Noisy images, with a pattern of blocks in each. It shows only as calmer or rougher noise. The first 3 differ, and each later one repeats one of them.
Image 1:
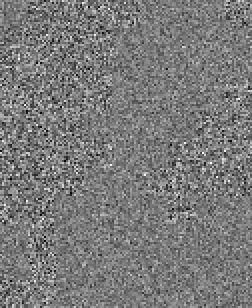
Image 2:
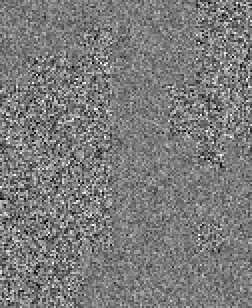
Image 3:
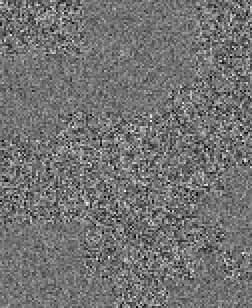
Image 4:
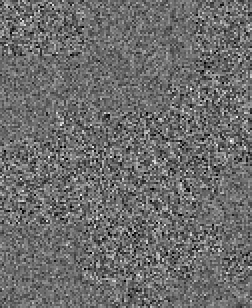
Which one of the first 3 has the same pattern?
3
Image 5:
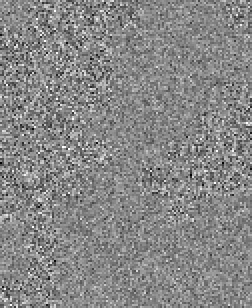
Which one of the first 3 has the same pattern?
1
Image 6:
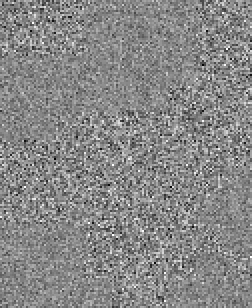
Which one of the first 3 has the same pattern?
3
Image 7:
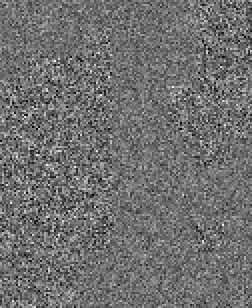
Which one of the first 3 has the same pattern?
2
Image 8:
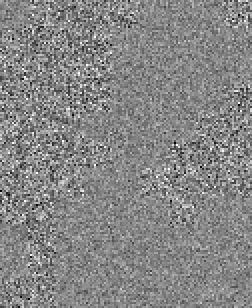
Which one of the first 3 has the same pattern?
1
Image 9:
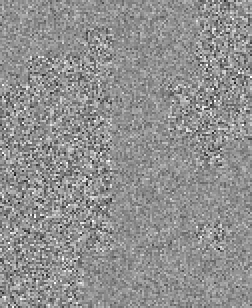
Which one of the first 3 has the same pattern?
2
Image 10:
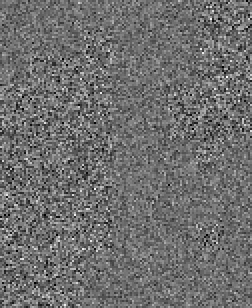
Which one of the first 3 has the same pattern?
2
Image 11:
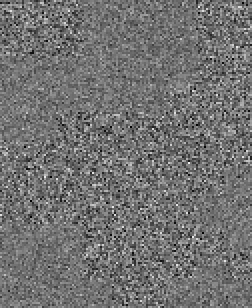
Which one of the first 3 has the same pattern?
3
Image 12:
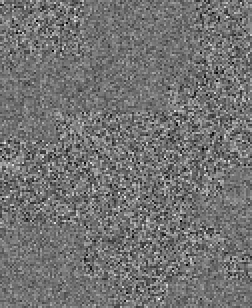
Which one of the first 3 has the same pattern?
3
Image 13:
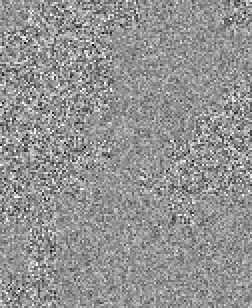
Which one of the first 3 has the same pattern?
1
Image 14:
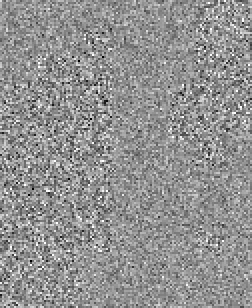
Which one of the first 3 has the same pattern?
2
